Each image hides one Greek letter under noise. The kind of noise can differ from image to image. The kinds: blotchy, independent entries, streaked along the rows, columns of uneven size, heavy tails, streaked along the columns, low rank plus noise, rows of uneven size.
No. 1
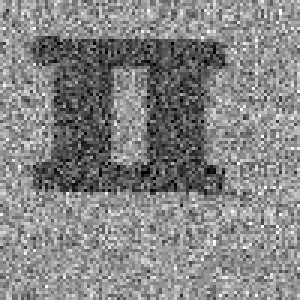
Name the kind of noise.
low rank plus noise
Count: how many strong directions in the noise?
two
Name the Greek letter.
pi
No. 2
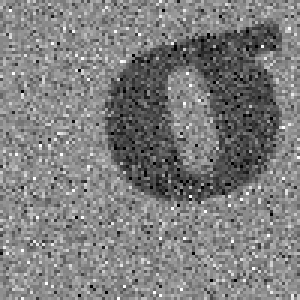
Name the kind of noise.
heavy tails
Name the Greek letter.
sigma
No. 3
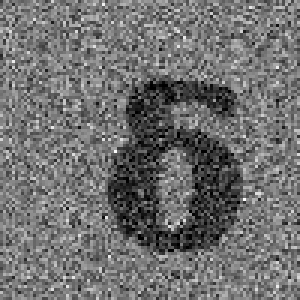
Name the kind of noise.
low rank plus noise
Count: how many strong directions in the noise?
two
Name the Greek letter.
delta
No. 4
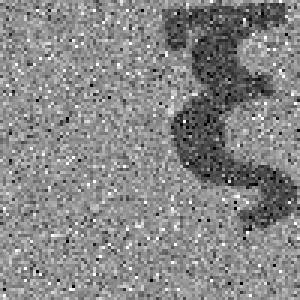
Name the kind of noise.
heavy tails
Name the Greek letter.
xi
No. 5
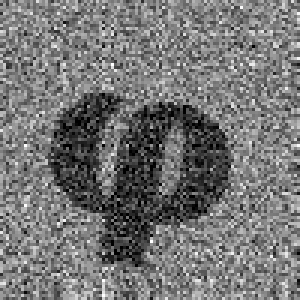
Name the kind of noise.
low rank plus noise
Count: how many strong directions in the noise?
one
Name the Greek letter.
phi
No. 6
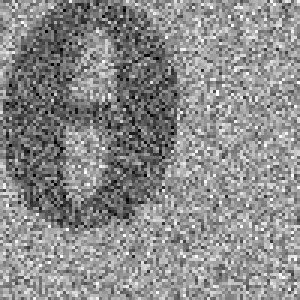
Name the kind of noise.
independent entries
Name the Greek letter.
theta
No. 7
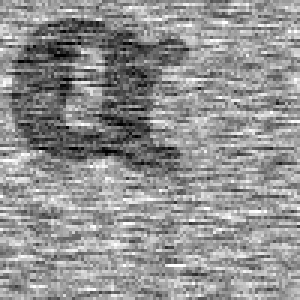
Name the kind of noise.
streaked along the rows
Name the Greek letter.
alpha
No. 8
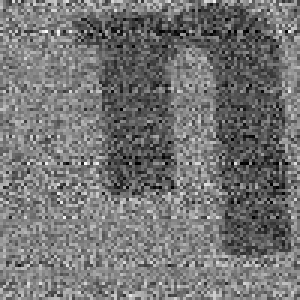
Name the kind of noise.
rows of uneven size
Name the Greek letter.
eta
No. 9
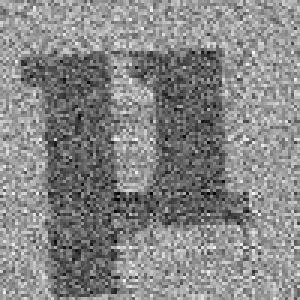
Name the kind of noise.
low rank plus noise
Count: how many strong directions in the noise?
one
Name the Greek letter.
mu
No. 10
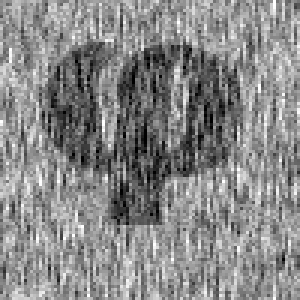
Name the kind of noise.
streaked along the columns
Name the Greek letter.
phi
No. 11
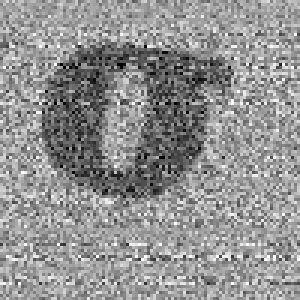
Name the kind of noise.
rows of uneven size
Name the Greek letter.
sigma
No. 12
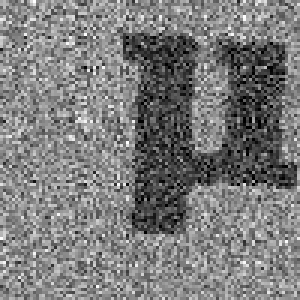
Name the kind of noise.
low rank plus noise
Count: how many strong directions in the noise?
one
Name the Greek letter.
mu
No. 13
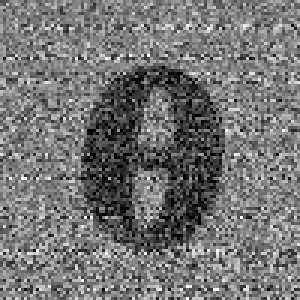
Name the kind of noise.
rows of uneven size
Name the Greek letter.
theta
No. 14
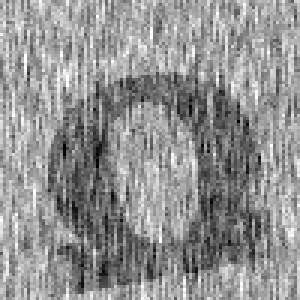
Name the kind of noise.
streaked along the columns
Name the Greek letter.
omega
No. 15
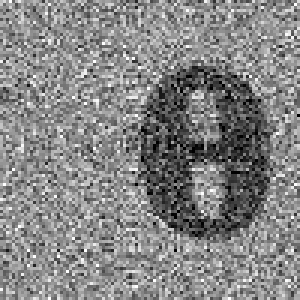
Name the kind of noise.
low rank plus noise
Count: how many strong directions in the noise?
two
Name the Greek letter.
theta
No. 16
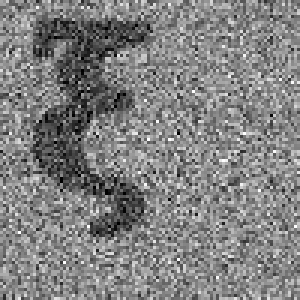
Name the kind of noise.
low rank plus noise
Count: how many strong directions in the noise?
five to eight
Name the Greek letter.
xi
